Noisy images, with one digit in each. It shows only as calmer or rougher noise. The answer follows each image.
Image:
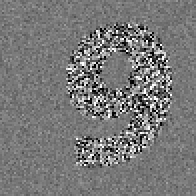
9
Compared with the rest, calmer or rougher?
rougher
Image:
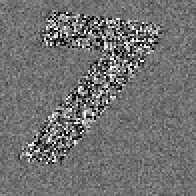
7
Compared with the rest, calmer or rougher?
rougher
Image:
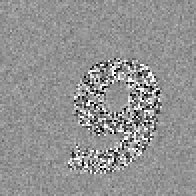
9
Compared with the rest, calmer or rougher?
rougher
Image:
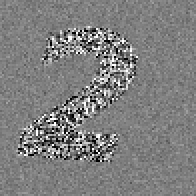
2
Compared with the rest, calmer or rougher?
rougher
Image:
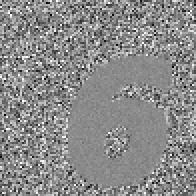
6
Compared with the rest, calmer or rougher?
calmer
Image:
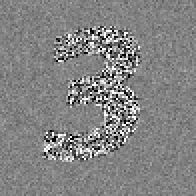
3
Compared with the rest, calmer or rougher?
rougher
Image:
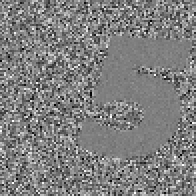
5
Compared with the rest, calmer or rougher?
calmer
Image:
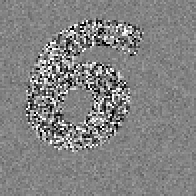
6
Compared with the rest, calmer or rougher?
rougher
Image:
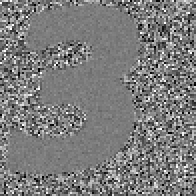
3
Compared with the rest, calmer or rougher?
calmer
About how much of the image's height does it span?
nearly all
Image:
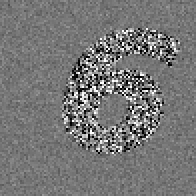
6
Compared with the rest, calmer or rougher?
rougher
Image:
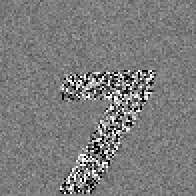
7
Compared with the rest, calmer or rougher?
rougher
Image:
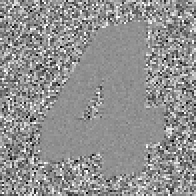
4
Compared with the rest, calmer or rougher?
calmer
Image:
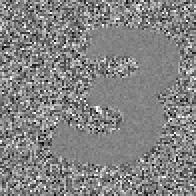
3
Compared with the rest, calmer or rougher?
calmer
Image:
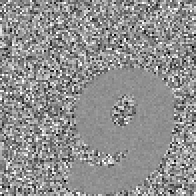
9
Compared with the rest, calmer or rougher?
calmer
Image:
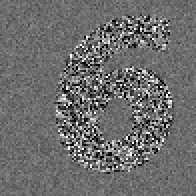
6
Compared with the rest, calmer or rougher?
rougher
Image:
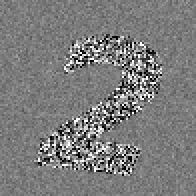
2
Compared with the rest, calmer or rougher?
rougher
